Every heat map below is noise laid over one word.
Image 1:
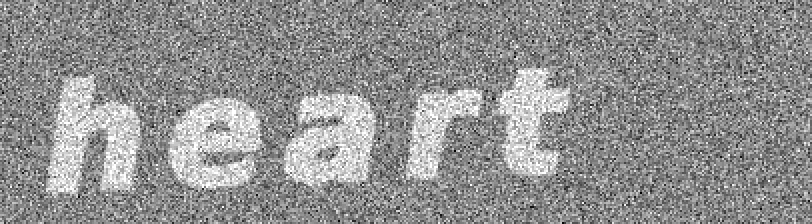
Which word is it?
heart
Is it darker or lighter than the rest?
lighter
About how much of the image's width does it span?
two thirds
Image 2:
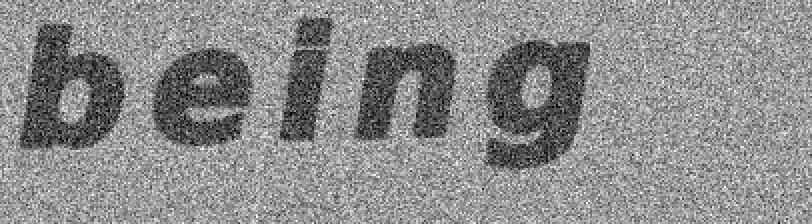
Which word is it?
being
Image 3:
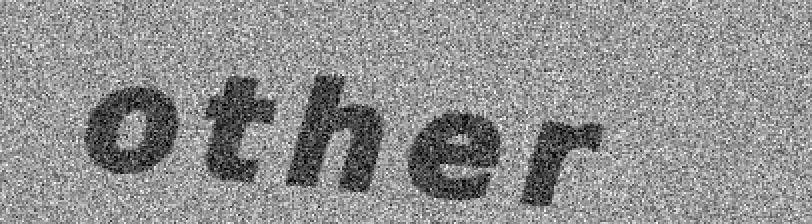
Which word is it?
other
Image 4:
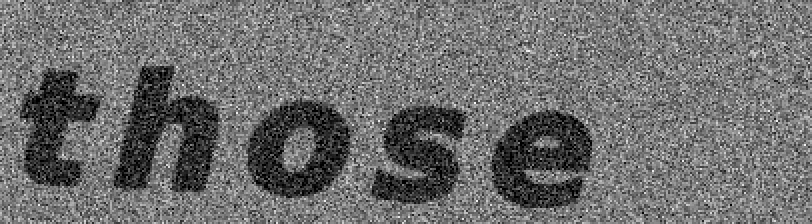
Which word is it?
those
